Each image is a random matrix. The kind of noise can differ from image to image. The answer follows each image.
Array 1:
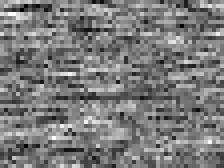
streaked along the rows
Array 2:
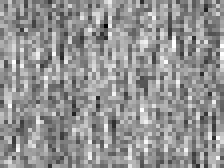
streaked along the columns
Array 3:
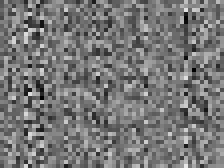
columns of uneven size
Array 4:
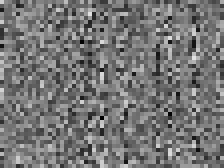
columns of uneven size
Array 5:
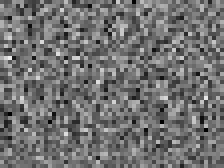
low rank plus noise
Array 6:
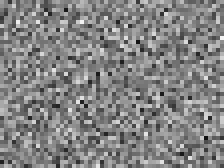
independent entries
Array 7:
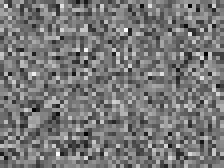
low rank plus noise
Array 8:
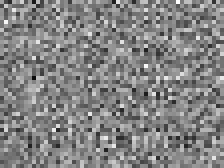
low rank plus noise
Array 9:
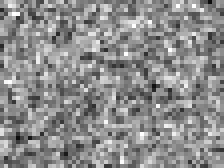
blotchy
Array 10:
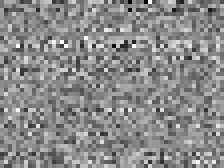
rows of uneven size
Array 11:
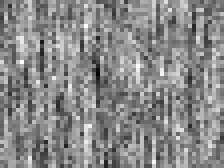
streaked along the columns
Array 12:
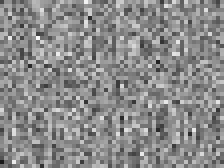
low rank plus noise
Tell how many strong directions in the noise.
two
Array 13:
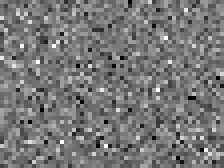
heavy tails
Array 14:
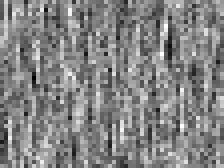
streaked along the columns
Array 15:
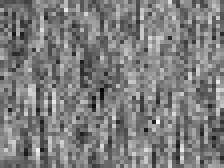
streaked along the columns
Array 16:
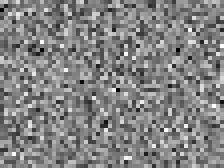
independent entries
